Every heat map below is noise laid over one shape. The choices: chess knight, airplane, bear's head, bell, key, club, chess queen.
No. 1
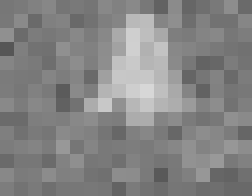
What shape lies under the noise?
bell
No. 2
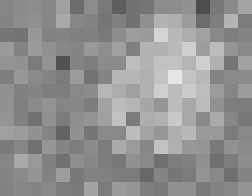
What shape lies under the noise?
chess queen
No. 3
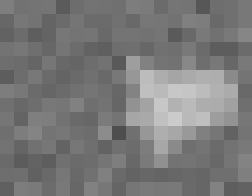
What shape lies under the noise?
bell
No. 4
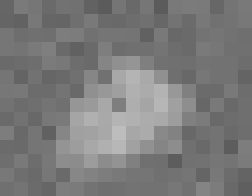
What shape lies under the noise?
chess knight
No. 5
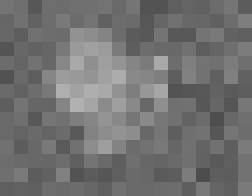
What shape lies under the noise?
chess queen
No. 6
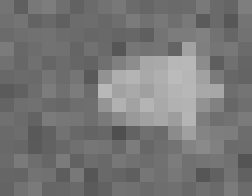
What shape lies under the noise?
bell
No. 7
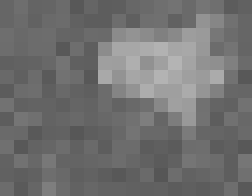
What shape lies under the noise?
bell
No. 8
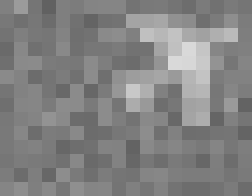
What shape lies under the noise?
airplane
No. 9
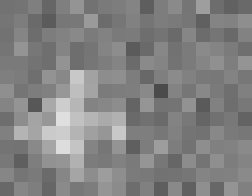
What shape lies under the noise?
airplane
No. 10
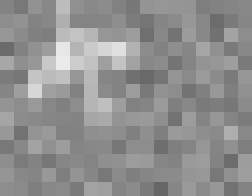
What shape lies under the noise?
airplane
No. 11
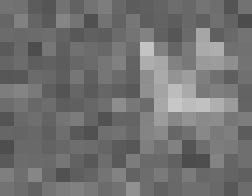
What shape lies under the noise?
airplane
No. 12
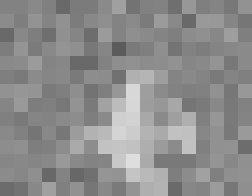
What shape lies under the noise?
airplane
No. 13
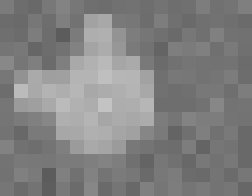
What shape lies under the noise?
bear's head
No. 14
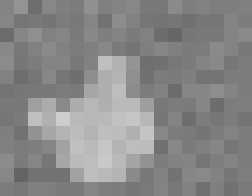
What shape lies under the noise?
bear's head
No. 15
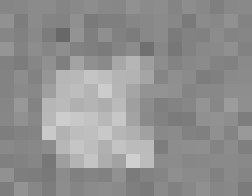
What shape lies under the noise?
bear's head
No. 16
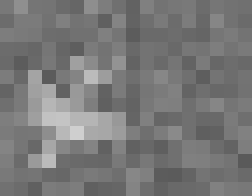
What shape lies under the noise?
airplane
